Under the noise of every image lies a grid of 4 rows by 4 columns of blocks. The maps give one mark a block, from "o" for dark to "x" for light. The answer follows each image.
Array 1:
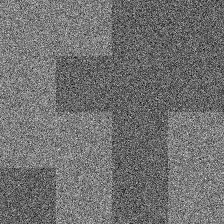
x x o o
x o o o
x x o x
o x o x
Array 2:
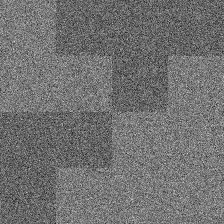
x o o o
x x o x
o o x x
o x x x
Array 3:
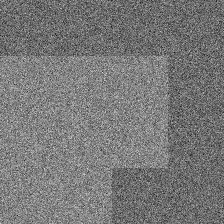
o o o o
x x x o
x x x o
x x o o
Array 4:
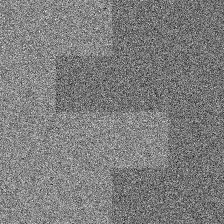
x x o o
x o o o
x x x o
x x o o
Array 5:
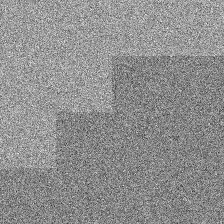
x x x x
x x o o
x o o o
o o o o
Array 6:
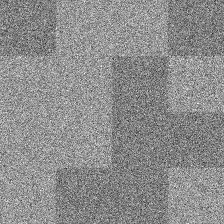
o x x o
x x o x
x x o o
x o o x
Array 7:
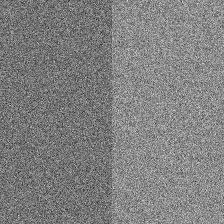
o o x x
o o x x
o o x x
o o x x
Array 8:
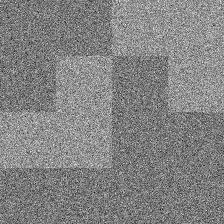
o o x x
o x o x
x x o o
o o o o
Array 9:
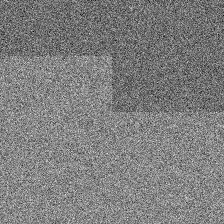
o o o o
x x o o
x x x x
x x x x
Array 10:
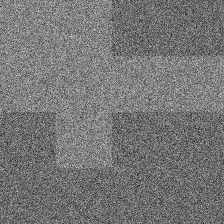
x x o o
x x x x
o x o o
o o o o
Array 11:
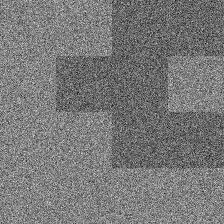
x x o o
x o o x
x x o o
x x x x
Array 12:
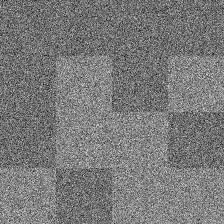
o o o o
o x o x
o x x o
x o x x
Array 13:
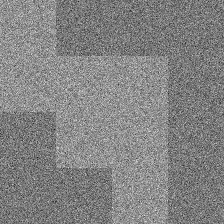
x o o o
x x x o
o x x o
o o x o
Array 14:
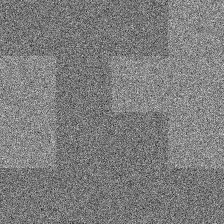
o o o x
x o x x
x o o x
o o o o
